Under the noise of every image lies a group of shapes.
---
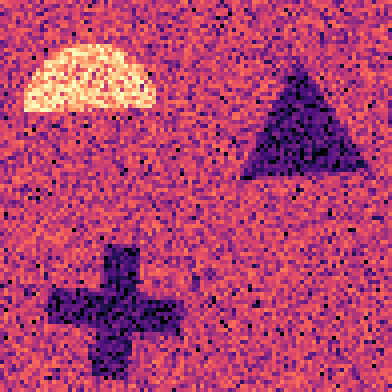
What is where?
top left: light half disc; top right: dark triangle; bottom left: dark cross
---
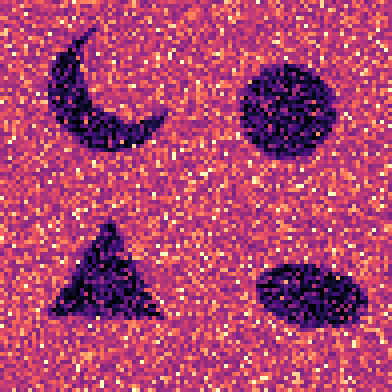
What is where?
top left: dark crescent; top right: dark disc; bottom left: dark triangle; bottom right: dark ellipse
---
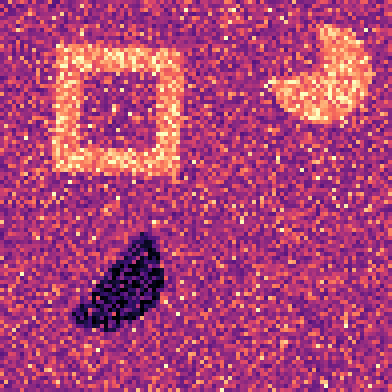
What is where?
top left: light square frame; top right: light disc with a wedge cut out; bottom left: dark half disc
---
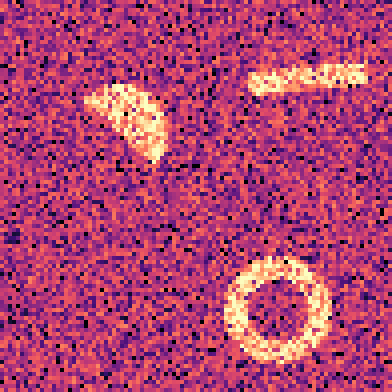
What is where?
top left: light half disc; top right: light bar; bottom right: light ring
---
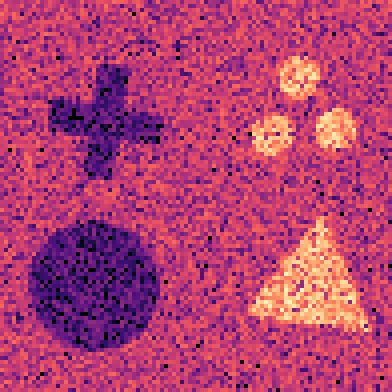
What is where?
top left: dark cross; top right: light three dots; bottom left: dark disc; bottom right: light triangle
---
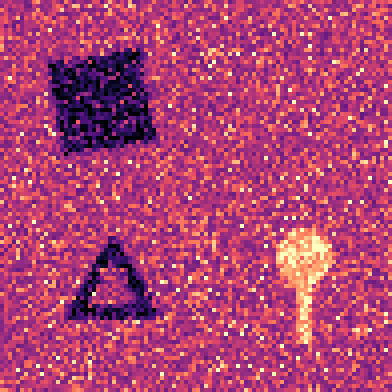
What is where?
top left: dark square; bottom left: dark triangle frame; bottom right: light lollipop
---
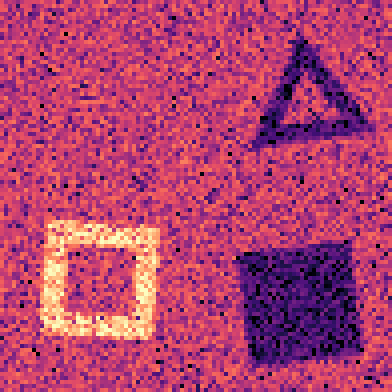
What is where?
top right: dark triangle frame; bottom left: light square frame; bottom right: dark square
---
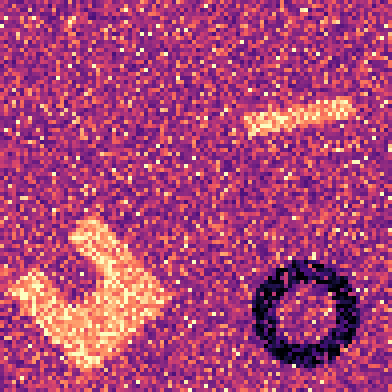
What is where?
top right: light bar; bottom left: light square with a notch; bottom right: dark ring
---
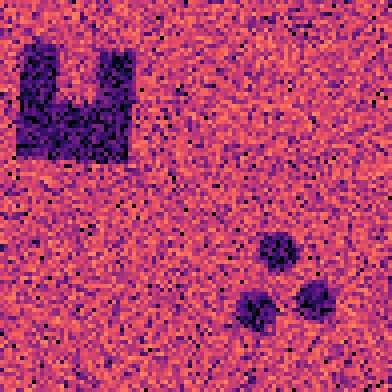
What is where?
top left: dark square with a notch; bottom right: dark three dots
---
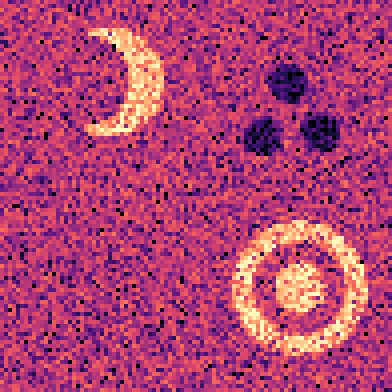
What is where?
top left: light crescent; top right: dark three dots; bottom right: light bullseye
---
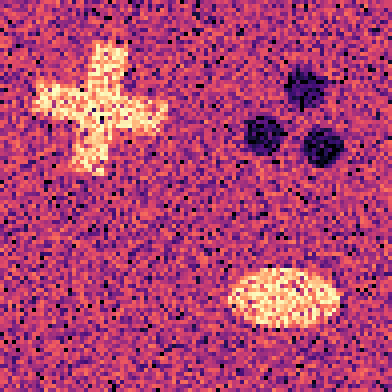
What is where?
top left: light cross; top right: dark three dots; bottom right: light ellipse
